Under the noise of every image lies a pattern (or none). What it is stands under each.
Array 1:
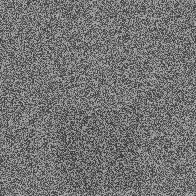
one block
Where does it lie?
bottom middle
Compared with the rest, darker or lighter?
darker
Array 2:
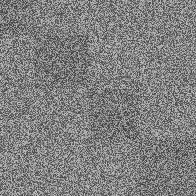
blocks along the diagonal
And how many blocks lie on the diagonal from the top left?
4
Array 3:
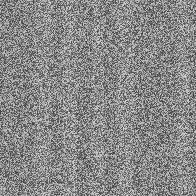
bands of columns
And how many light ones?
5
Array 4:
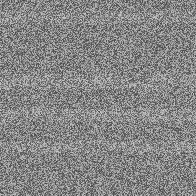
bands of rows
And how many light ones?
4
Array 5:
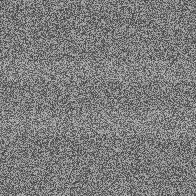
bands of rows
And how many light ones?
2
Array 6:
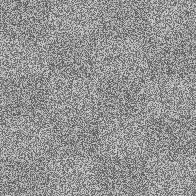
a checkerboard
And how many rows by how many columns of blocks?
5 by 4
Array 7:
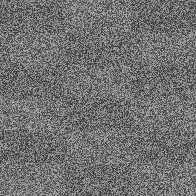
a checkerboard
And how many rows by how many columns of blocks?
6 by 3
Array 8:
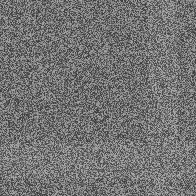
bands of rows crossing bands of columns
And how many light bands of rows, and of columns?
1 and 1
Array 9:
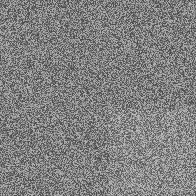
one block
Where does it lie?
bottom right
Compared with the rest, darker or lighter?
lighter
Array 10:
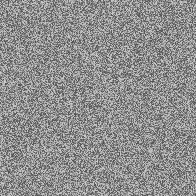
only noise
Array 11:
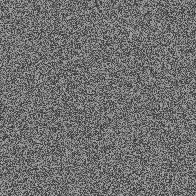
only noise
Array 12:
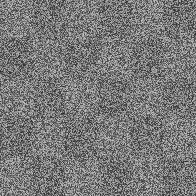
a checkerboard
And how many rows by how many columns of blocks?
5 by 6
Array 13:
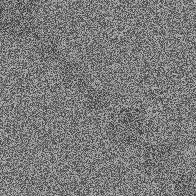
blocks along the diagonal
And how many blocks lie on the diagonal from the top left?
7
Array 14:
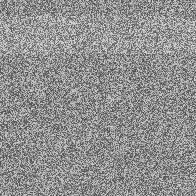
one band of rows
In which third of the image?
top
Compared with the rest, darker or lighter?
lighter
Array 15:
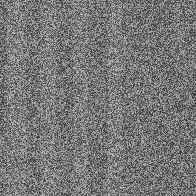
bands of columns
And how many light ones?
4
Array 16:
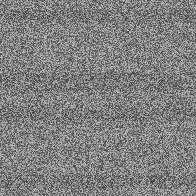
bands of rows
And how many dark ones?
4
